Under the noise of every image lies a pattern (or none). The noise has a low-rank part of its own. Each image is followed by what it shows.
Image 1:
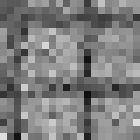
bands of rows crossing bands of columns
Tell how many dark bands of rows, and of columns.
2 and 2
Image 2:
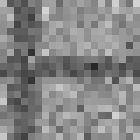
bands of rows crossing bands of columns
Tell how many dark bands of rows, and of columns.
1 and 1
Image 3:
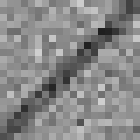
a diagonal band
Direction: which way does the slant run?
bottom left to top right
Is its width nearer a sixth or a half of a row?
a sixth
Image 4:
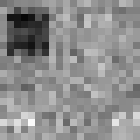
one block
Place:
top left
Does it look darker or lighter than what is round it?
darker
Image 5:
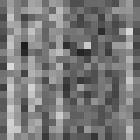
bands of columns
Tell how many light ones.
4
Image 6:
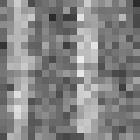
bands of columns
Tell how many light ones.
2
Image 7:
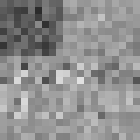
one block
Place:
top left
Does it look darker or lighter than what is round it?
darker
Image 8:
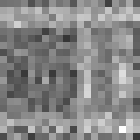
bands of rows crossing bands of columns
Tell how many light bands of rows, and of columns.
2 and 2
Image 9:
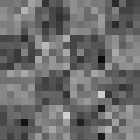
a checkerboard
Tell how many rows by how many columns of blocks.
4 by 4
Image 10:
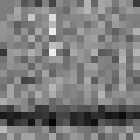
one band of rows
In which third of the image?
bottom
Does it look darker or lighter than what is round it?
darker
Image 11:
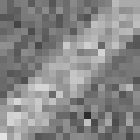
a diagonal band
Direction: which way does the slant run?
bottom left to top right
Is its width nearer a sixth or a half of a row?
a half
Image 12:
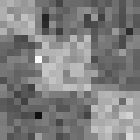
blocks along the diagonal
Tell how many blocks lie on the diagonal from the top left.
3
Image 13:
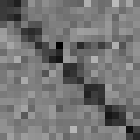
blocks along the diagonal
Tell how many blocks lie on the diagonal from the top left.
7
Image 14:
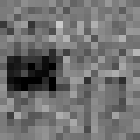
one block
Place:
middle left
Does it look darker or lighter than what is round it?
darker
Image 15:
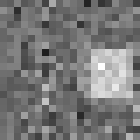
one block
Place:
middle right
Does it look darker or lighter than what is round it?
lighter
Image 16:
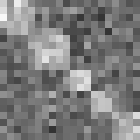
blocks along the diagonal
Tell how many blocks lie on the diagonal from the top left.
5
